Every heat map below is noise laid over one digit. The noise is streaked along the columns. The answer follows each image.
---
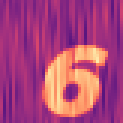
6
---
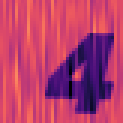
4
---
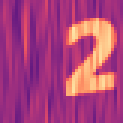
2
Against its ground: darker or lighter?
lighter
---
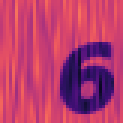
6
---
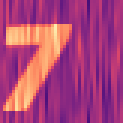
7
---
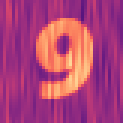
9
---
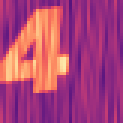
4
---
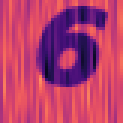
6
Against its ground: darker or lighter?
darker
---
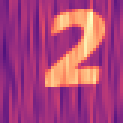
2
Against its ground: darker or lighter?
lighter
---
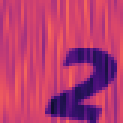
2
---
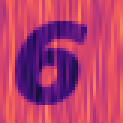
6
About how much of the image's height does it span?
two thirds
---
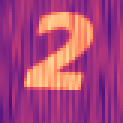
2
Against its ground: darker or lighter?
lighter
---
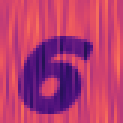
6
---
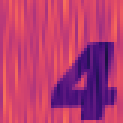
4
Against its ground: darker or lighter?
darker
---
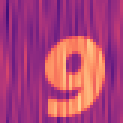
9
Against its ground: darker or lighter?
lighter
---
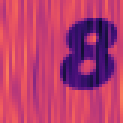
8
